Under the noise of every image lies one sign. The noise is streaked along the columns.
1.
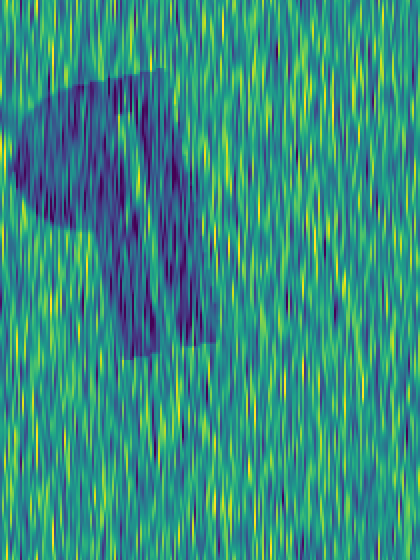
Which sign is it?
pilcrow
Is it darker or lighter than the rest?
darker
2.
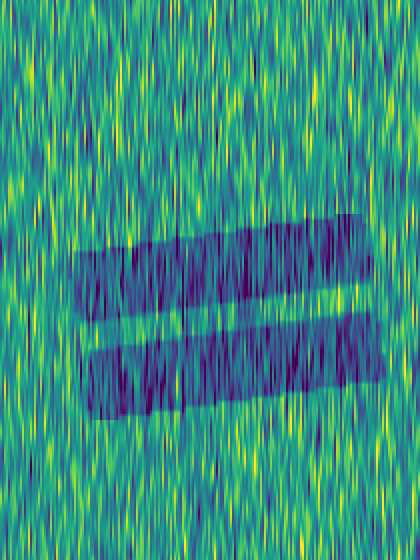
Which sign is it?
equals sign
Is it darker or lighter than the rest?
darker
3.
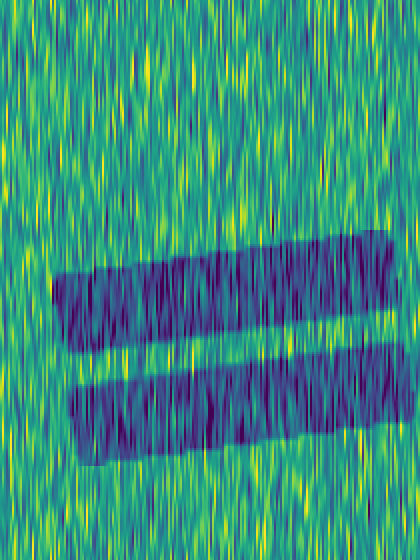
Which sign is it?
equals sign
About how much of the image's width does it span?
nearly all
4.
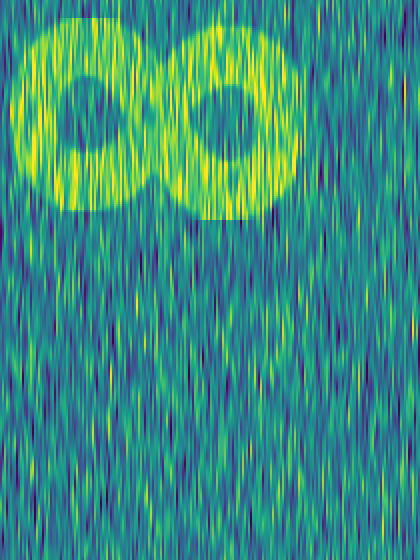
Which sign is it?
infinity sign
